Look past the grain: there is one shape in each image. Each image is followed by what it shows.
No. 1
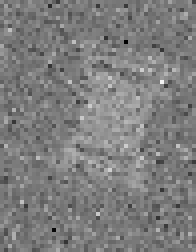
chess rook
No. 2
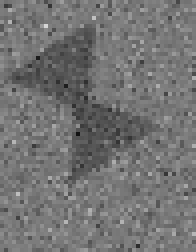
bow tie
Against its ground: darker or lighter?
darker
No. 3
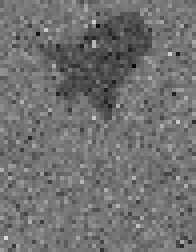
bell
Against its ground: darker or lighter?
darker
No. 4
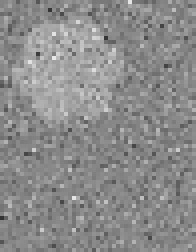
flower
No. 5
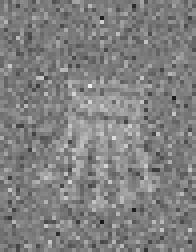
chess queen
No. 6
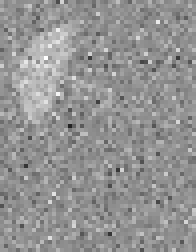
umbrella
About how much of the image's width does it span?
half
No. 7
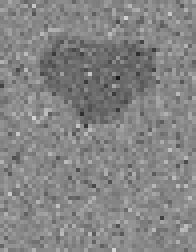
cloud
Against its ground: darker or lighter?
darker
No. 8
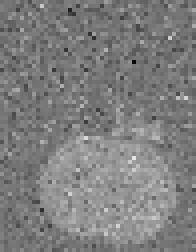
apple
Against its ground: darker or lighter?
lighter
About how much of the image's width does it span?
two thirds
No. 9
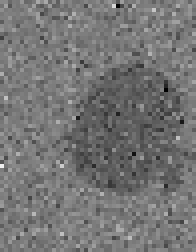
apple
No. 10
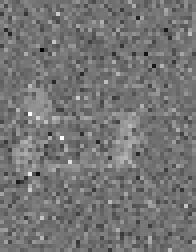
pair of musical notes
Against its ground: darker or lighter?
lighter
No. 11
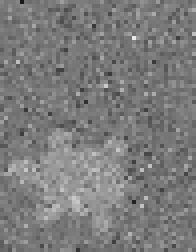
turtle
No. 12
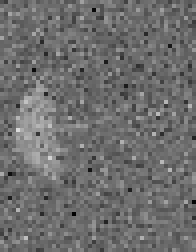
umbrella
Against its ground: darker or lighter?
lighter
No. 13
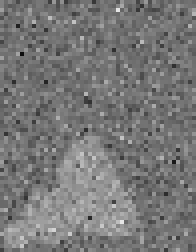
chess pawn
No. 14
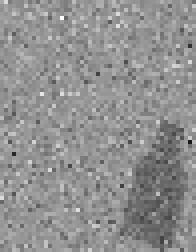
bottle
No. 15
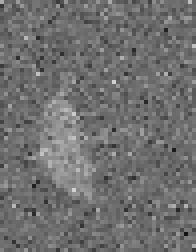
umbrella
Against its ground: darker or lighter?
lighter
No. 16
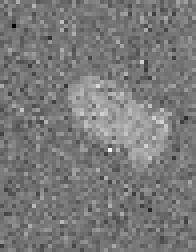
footprint
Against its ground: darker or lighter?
lighter
